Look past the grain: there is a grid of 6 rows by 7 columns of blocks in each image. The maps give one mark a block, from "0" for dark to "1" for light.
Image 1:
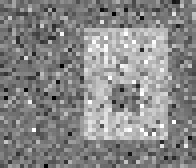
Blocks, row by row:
0 0 0 0 0 0 0
0 0 0 1 1 1 0
0 0 0 1 1 1 0
0 0 0 1 0 1 0
0 0 0 1 1 1 0
0 0 0 0 0 0 0
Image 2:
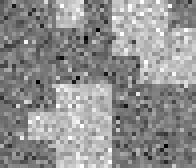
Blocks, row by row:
0 0 1 0 1 1 0
0 0 0 0 1 1 1
0 0 0 0 0 1 1
0 0 1 1 0 0 0
0 1 1 1 0 0 0
0 0 1 1 0 0 0
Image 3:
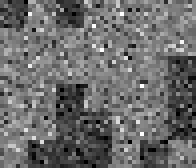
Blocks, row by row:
0 1 0 1 1 1 1
1 1 1 1 1 1 1
1 1 1 1 1 1 0
1 1 0 1 1 1 0
1 1 0 0 1 1 0
1 0 0 0 1 0 1
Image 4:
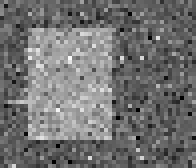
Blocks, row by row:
0 0 0 0 0 0 0
0 1 1 1 0 0 0
0 1 1 1 0 0 0
0 1 1 1 0 0 0
0 1 1 1 0 0 0
0 0 0 0 0 0 0
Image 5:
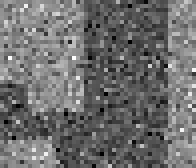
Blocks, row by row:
1 1 1 0 0 0 1
1 1 1 0 0 0 1
1 1 1 0 0 0 1
0 1 1 0 0 0 1
0 0 0 0 0 0 1
1 1 0 0 0 0 1
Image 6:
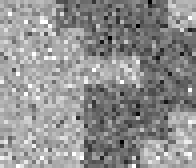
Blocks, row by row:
1 1 0 0 0 0 1
1 1 1 0 0 0 0
1 1 1 1 1 0 0
1 1 1 0 0 0 0
1 1 1 0 0 0 1
1 1 1 0 0 1 1
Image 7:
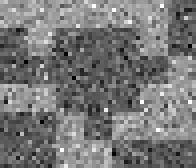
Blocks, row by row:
1 1 1 1 1 1 0
0 1 0 0 0 1 0
0 0 0 0 0 0 1
1 1 0 0 0 1 1
0 0 1 0 1 1 1
0 0 1 1 0 0 0
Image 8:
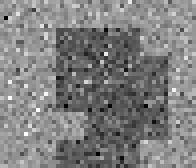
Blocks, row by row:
1 1 1 1 1 1 1
1 1 0 0 0 1 1
1 1 0 0 0 0 1
1 1 0 0 0 0 1
1 1 1 0 0 0 1
1 1 0 0 0 1 1
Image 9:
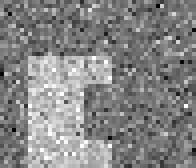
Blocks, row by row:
0 0 0 0 0 0 0
0 0 0 0 0 0 0
0 1 1 1 0 0 0
0 1 1 0 0 0 0
0 1 1 0 0 0 0
0 1 1 1 0 0 0
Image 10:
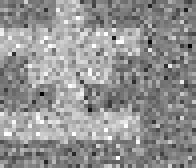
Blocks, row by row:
0 0 1 0 0 0 0
1 1 1 1 1 0 0
0 1 1 1 0 0 0
0 0 1 0 0 0 0
1 1 1 1 1 0 0
0 0 0 0 0 0 0
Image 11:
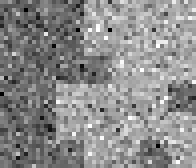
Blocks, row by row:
0 0 0 1 1 1 1
0 0 0 1 1 1 1
0 0 0 0 1 1 1
0 0 1 1 1 1 0
0 0 1 1 1 1 1
0 0 0 1 1 0 1
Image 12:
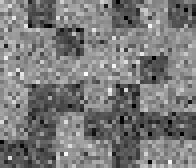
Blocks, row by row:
1 0 1 1 0 1 0
1 1 0 1 1 1 1
1 1 1 1 1 0 1
1 0 0 1 0 1 1
1 0 1 0 0 0 0
0 0 1 1 0 1 1
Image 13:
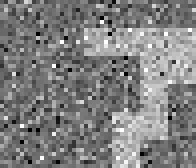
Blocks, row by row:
0 0 0 0 0 0 0
0 0 0 1 1 1 1
0 0 0 0 0 1 1
0 0 0 0 0 1 0
0 0 0 0 1 1 0
0 0 0 0 1 0 0
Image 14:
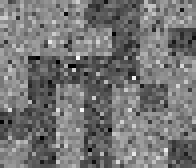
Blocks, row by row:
1 1 1 0 0 1 1
1 1 1 1 0 1 0
1 0 0 0 0 1 1
1 0 1 0 1 0 1
0 0 1 0 1 1 1
1 0 1 0 1 1 0
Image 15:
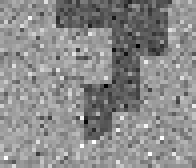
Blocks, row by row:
1 1 0 0 0 0 1
1 1 1 1 0 0 1
1 1 1 1 0 1 1
1 1 1 0 0 1 1
1 1 1 0 1 1 1
1 1 1 1 1 1 1
